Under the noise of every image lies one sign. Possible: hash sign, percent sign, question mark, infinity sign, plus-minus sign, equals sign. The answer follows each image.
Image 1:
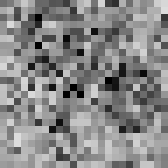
percent sign
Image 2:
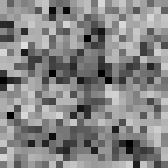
plus-minus sign
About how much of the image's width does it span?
nearly all
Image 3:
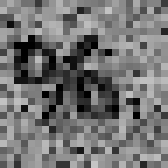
percent sign
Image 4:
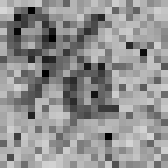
percent sign
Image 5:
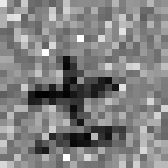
plus-minus sign
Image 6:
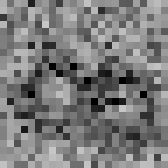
infinity sign
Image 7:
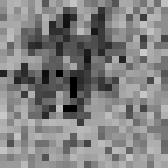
hash sign
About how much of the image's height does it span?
two thirds
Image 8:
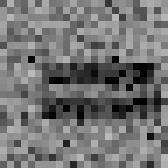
equals sign
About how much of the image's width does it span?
two thirds
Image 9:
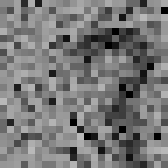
question mark
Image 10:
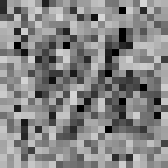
percent sign
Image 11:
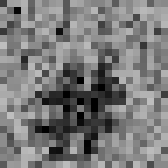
hash sign
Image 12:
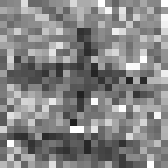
plus-minus sign
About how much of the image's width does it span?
nearly all
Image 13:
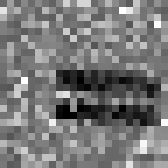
equals sign
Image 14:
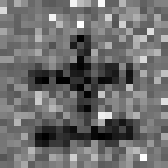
plus-minus sign
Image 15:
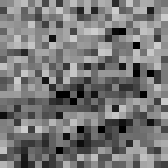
equals sign
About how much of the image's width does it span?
nearly all
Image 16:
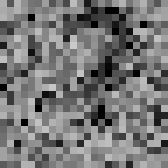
question mark
